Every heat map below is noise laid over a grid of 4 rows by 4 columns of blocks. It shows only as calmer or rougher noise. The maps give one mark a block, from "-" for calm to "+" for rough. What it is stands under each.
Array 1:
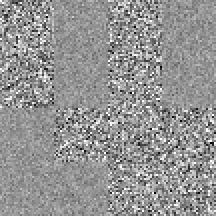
+-+-
+-+-
-+++
--++
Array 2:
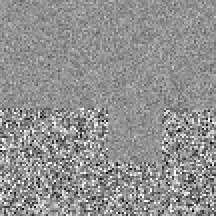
----
----
++-+
++++
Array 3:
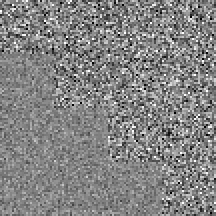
++++
-+++
--++
---+
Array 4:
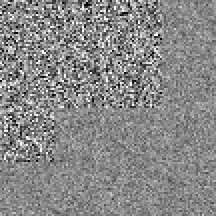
+++-
+++-
+---
----
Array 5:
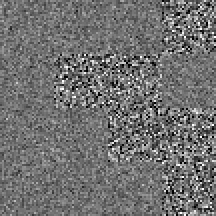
---+
-++-
--++
---+
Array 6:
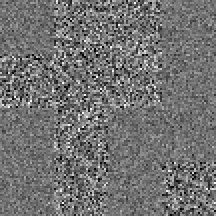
-++-
+++-
-+--
-+-+
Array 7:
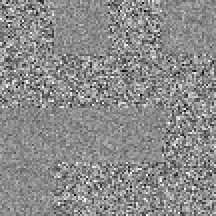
+-+-
++++
---+
-+++
